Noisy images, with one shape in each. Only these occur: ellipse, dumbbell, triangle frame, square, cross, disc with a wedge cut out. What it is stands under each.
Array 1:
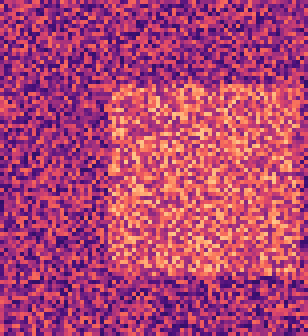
square
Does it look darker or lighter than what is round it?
lighter
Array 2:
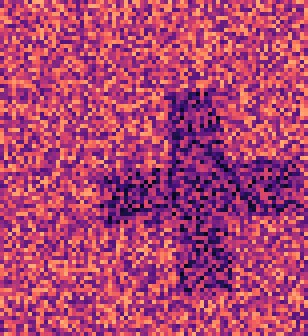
cross
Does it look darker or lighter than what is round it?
darker
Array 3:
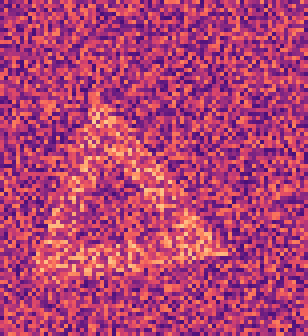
triangle frame
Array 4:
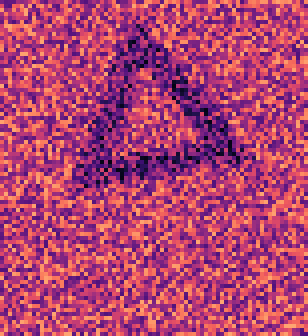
triangle frame
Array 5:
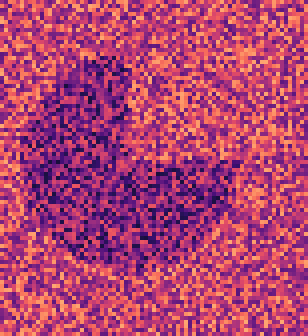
disc with a wedge cut out
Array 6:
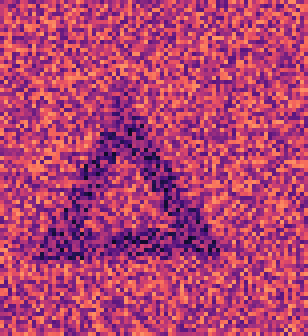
triangle frame
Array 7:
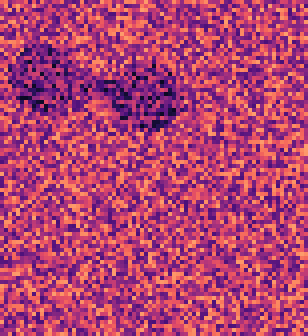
dumbbell
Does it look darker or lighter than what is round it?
darker
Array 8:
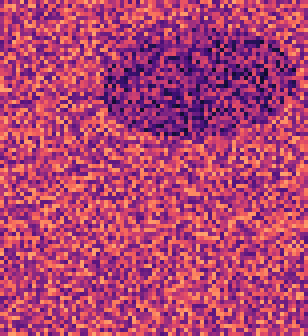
ellipse
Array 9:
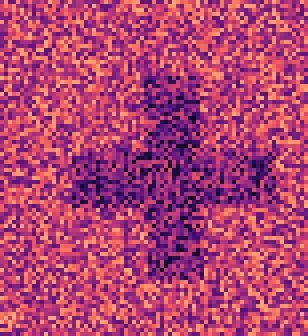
cross
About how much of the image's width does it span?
two thirds
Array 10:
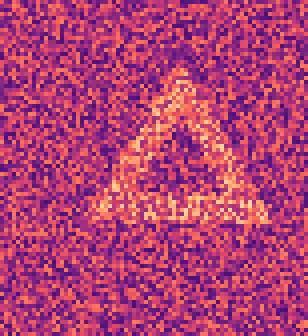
triangle frame
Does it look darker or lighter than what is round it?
lighter
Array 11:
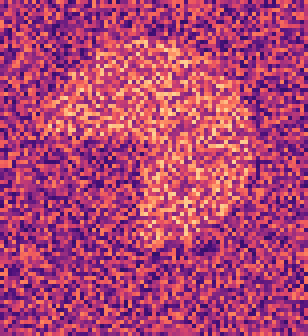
disc with a wedge cut out
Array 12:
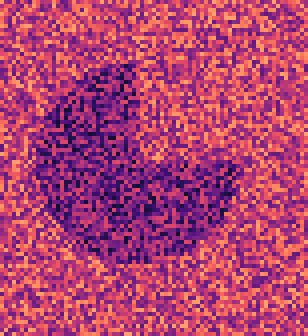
disc with a wedge cut out
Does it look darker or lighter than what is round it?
darker
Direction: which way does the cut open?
up and right
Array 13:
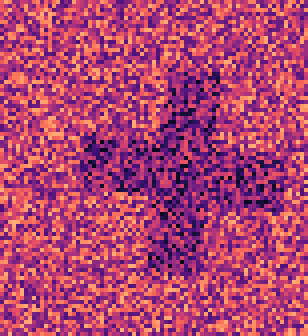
cross
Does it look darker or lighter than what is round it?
darker
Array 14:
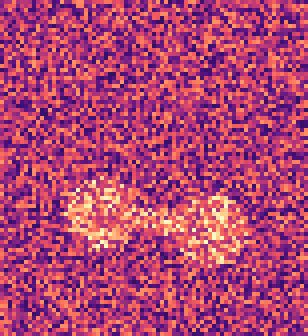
dumbbell
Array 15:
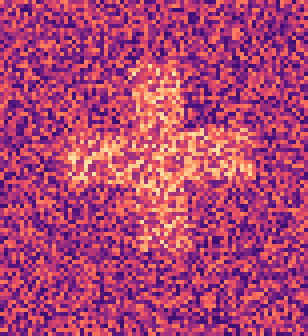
cross
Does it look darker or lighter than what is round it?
lighter
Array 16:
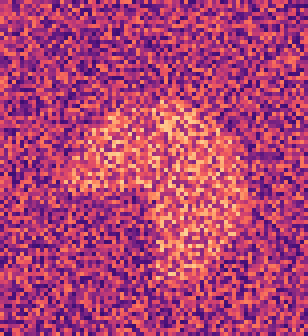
disc with a wedge cut out
